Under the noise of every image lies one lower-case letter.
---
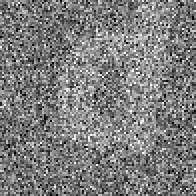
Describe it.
light d
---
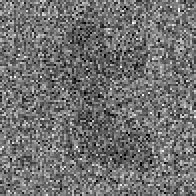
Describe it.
dark t
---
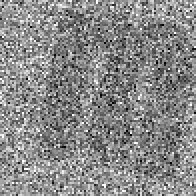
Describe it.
dark m
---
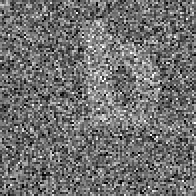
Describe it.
light b
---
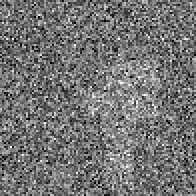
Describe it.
light f
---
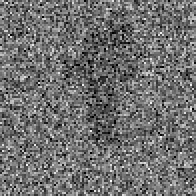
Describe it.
dark f
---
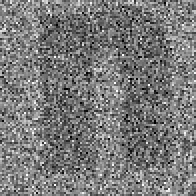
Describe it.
dark n
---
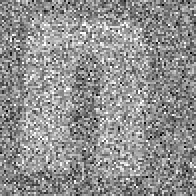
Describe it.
light n
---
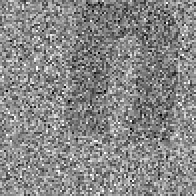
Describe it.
dark n
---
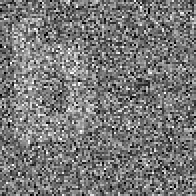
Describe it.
light b
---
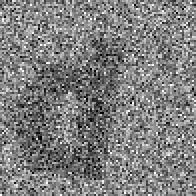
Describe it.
dark d
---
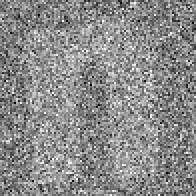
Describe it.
light n
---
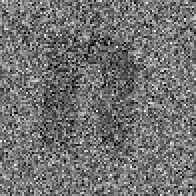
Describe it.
dark n
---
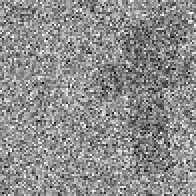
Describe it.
dark f
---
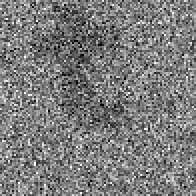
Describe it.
dark t
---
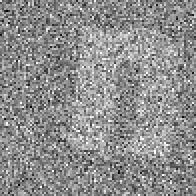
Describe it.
light n
